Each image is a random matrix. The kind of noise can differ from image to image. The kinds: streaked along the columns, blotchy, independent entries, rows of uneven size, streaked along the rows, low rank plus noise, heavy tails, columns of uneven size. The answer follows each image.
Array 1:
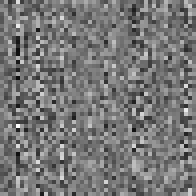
columns of uneven size
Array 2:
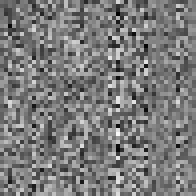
columns of uneven size
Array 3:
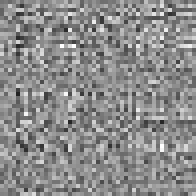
low rank plus noise
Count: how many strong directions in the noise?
two
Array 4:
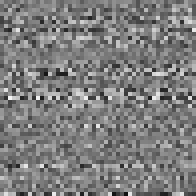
rows of uneven size
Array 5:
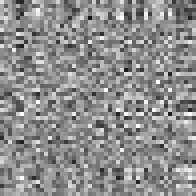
low rank plus noise
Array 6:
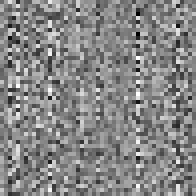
columns of uneven size
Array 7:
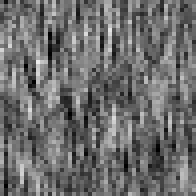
streaked along the columns
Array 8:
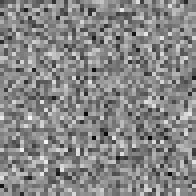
independent entries
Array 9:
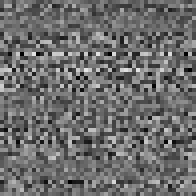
rows of uneven size
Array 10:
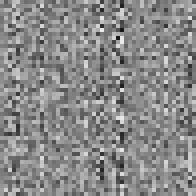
columns of uneven size
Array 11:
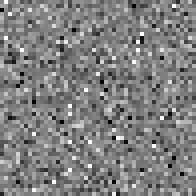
heavy tails
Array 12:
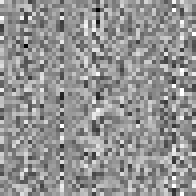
columns of uneven size
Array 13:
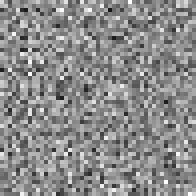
low rank plus noise
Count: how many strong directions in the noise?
three or four
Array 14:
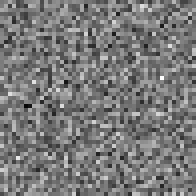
independent entries
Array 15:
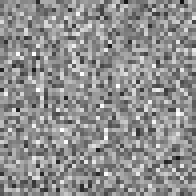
independent entries
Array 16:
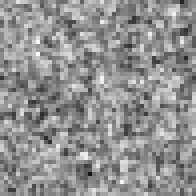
blotchy
